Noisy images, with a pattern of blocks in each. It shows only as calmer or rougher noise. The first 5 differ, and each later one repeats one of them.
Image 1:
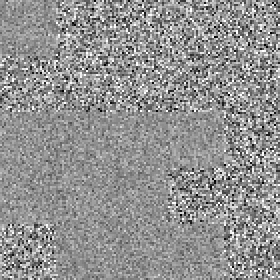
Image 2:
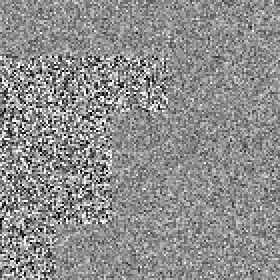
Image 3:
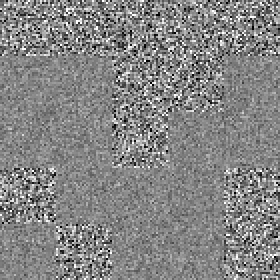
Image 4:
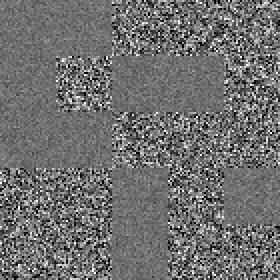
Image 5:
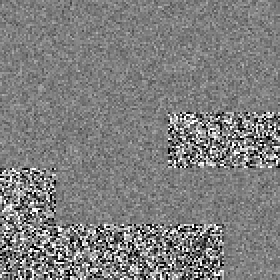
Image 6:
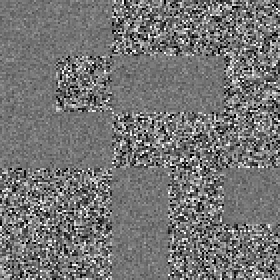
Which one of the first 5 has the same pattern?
4
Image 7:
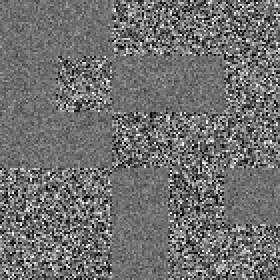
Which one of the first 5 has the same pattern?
4
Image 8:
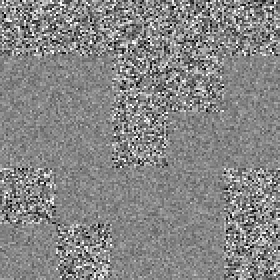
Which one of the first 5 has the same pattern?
3
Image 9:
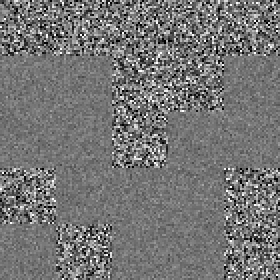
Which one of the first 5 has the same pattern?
3
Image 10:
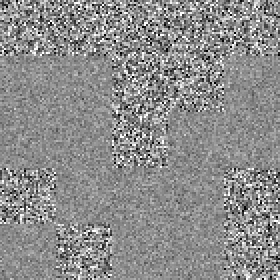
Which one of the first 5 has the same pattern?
3
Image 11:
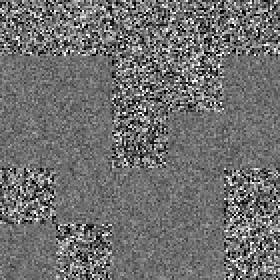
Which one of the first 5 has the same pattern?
3
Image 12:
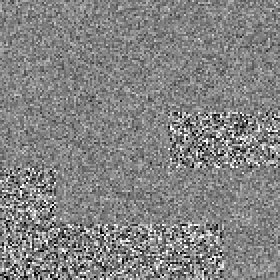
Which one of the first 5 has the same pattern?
5
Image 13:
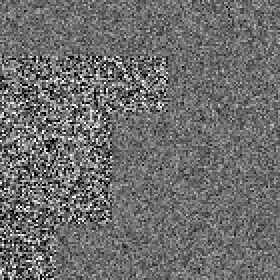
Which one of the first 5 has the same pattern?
2
